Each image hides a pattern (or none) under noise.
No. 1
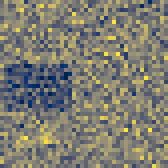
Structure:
one block
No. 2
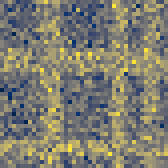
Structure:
bands of rows crossing bands of columns
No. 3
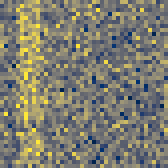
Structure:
one band of columns
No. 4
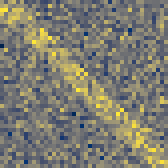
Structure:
a diagonal band
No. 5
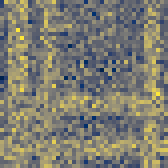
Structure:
bands of rows crossing bands of columns
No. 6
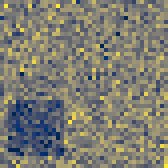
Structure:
one block
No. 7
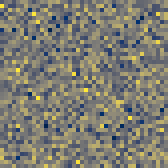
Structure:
only noise
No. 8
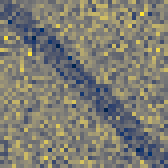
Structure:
a diagonal band
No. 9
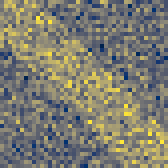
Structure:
a diagonal band
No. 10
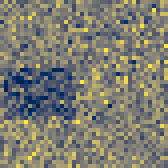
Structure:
one block
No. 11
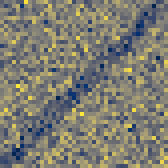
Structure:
a diagonal band
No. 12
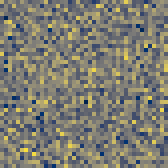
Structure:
only noise
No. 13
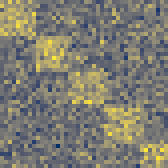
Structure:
blocks along the diagonal
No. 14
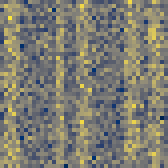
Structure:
bands of columns
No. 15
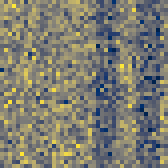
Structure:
bands of columns
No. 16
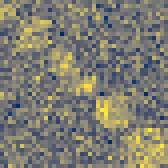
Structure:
blocks along the diagonal
